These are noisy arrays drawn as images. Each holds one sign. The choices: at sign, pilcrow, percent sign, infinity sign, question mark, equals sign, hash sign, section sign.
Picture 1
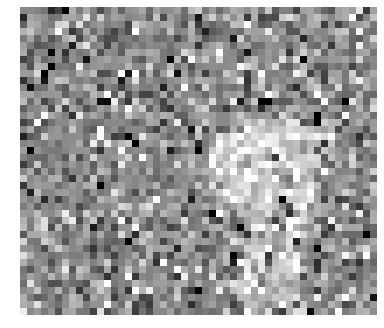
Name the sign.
pilcrow
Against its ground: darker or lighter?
lighter
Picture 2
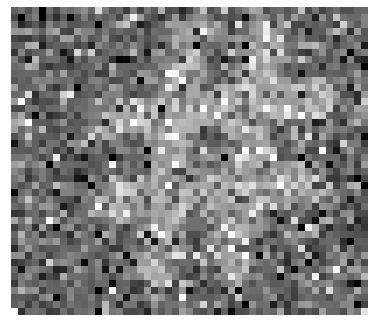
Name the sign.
hash sign
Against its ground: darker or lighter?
lighter
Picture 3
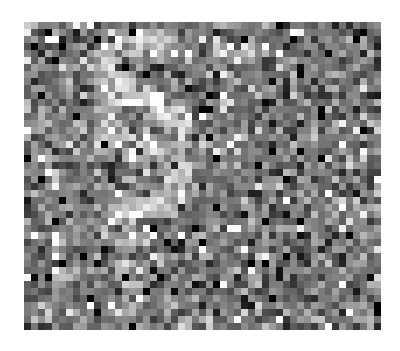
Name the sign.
section sign
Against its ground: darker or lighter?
lighter
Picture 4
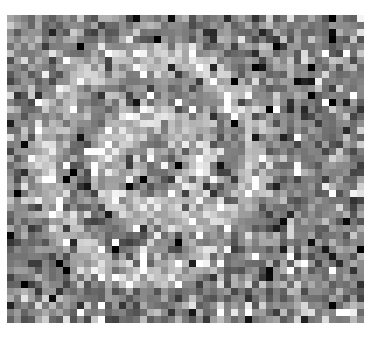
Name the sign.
at sign
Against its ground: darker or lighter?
lighter
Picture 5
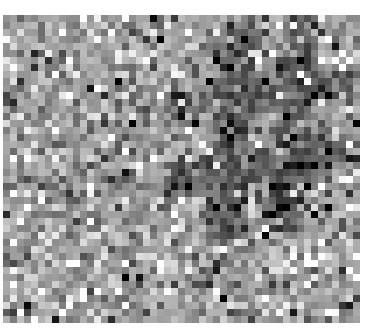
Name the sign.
hash sign
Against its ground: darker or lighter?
darker
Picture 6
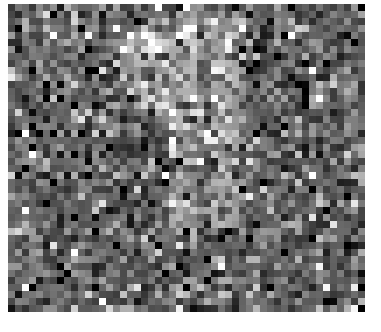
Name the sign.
pilcrow
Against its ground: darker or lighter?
lighter
